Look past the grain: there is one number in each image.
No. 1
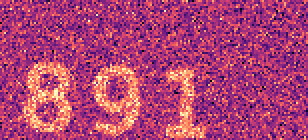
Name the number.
891
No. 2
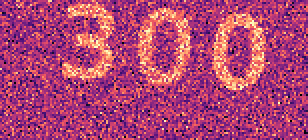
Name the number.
300
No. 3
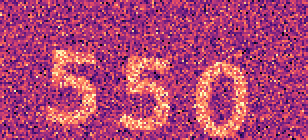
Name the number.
550
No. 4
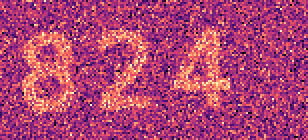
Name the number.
824
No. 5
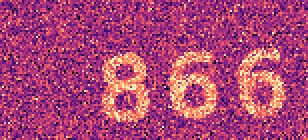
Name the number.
866
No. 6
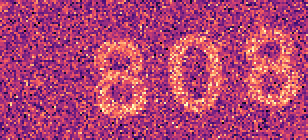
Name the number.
808
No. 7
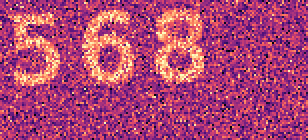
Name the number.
568
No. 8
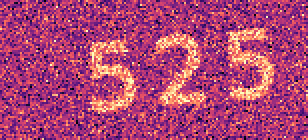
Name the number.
525
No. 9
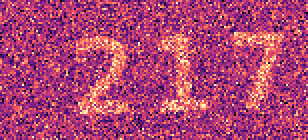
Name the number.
217
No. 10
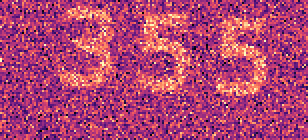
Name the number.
355
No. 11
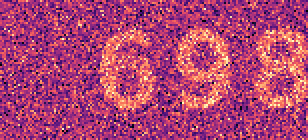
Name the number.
698
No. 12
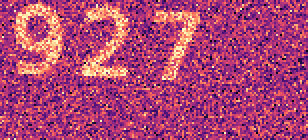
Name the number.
927
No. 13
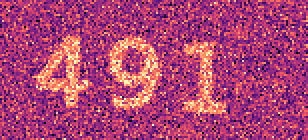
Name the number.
491
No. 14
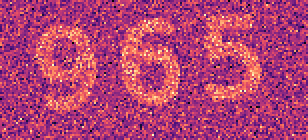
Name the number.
965
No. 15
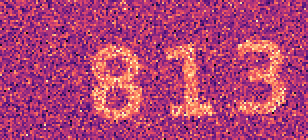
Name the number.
813
